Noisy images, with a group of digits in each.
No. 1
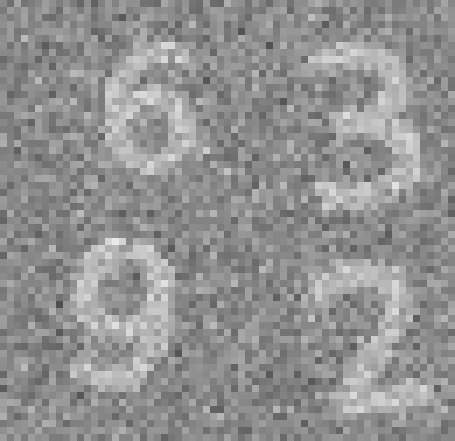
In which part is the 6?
top left
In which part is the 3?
top right
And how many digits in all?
4
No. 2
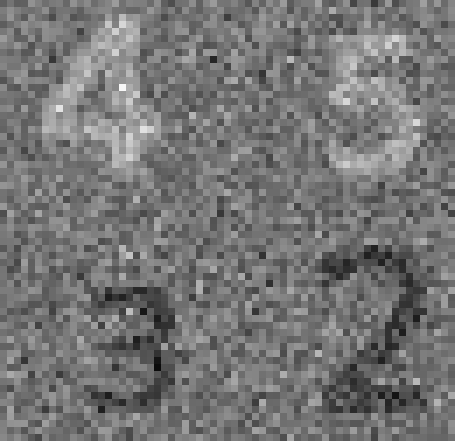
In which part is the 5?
top right
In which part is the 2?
bottom right
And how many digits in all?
4
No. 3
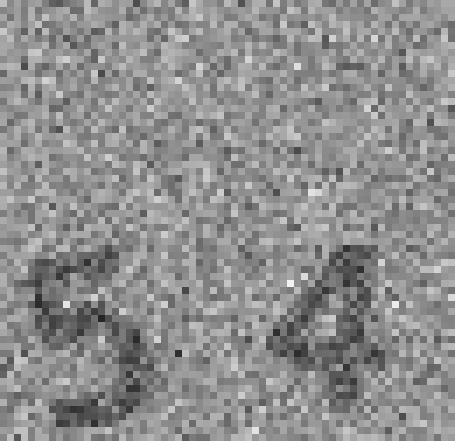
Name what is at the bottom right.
4
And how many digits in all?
2
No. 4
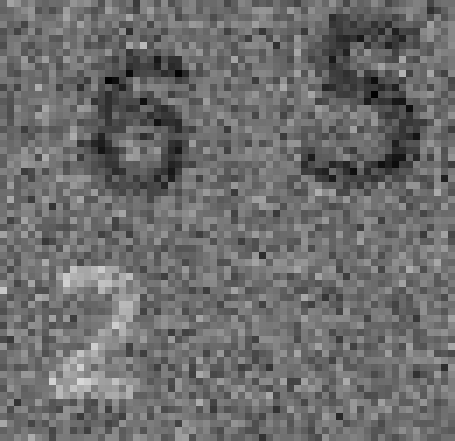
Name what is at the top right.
5
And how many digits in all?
3
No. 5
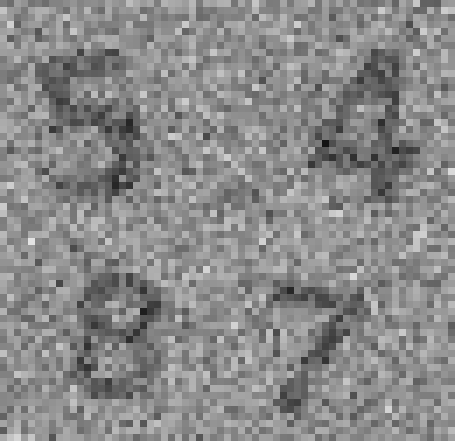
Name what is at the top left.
5
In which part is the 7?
bottom right
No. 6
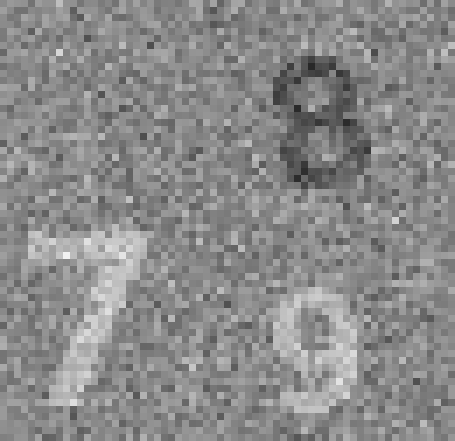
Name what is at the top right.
8
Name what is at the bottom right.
9
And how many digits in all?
3
